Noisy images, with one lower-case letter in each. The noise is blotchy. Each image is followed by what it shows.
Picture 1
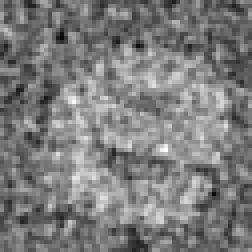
e
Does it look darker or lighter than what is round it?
lighter
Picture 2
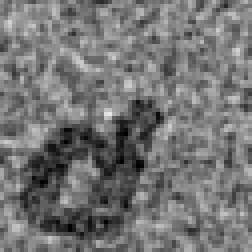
d
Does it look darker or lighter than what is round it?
darker
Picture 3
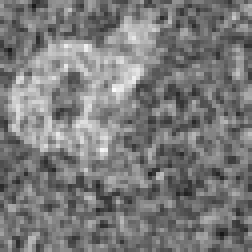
d
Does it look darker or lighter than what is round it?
lighter
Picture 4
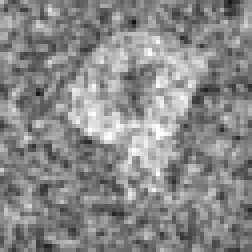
q
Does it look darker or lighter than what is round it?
lighter
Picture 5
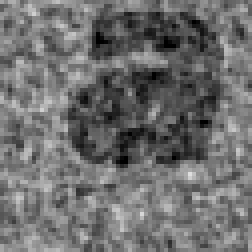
a
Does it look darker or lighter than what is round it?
darker
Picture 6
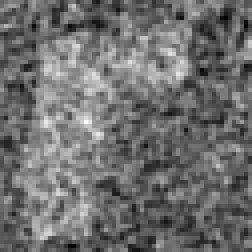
r
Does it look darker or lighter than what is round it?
lighter
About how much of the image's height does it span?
nearly all
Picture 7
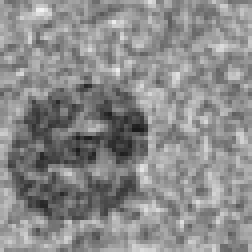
e
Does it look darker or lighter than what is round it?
darker
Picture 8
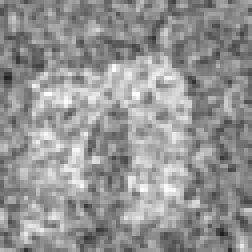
n
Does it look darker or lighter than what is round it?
lighter
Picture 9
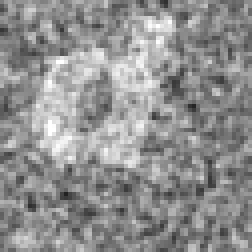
d
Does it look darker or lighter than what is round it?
lighter
